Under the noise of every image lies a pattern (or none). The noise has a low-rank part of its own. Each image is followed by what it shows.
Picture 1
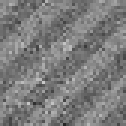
diagonal stripes
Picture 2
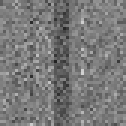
one vertical stripe
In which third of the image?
middle
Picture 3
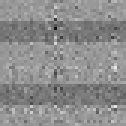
horizontal stripes
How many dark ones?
2
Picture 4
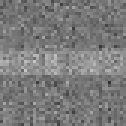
one horizontal stripe
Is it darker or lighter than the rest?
lighter
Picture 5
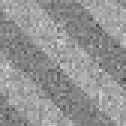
diagonal stripes
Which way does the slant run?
top left to bottom right
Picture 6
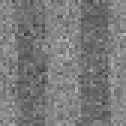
vertical stripes
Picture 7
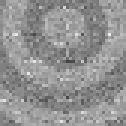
rings round one point
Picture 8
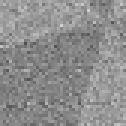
spokes from one point
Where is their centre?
top right
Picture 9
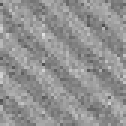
diagonal stripes
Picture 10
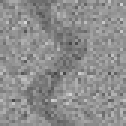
a wavy band
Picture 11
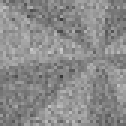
spokes from one point
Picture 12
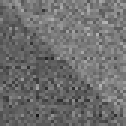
a sharp edge
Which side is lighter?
top right
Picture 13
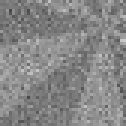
spokes from one point
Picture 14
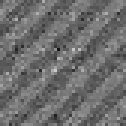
diagonal stripes
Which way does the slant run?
bottom left to top right
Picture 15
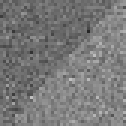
a sharp edge
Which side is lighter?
bottom right
